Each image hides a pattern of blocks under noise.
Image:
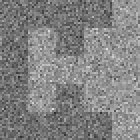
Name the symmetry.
top and bottom mirror each other
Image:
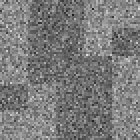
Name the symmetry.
the same after a half turn
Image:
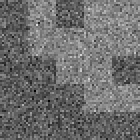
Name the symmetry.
mirrored about the diagonal from the bottom left
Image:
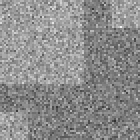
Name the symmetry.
mirrored about the diagonal from the top left
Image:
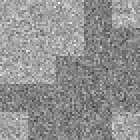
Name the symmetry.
mirrored about the diagonal from the top left
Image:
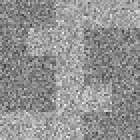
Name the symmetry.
the same after a half turn
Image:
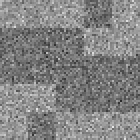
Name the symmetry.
the same after a half turn
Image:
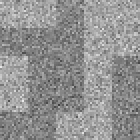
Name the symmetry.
no symmetry
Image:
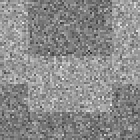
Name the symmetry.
left and right mirror each other
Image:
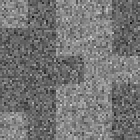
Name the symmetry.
top and bottom mirror each other
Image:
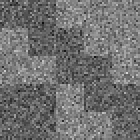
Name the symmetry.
mirrored about the diagonal from the bottom left
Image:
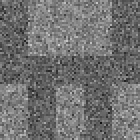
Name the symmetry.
left and right mirror each other
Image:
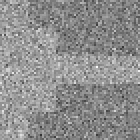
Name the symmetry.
top and bottom mirror each other
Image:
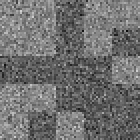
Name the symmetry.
mirrored about the diagonal from the top left
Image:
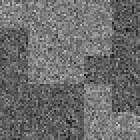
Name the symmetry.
no symmetry
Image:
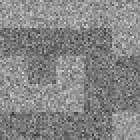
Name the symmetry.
no symmetry
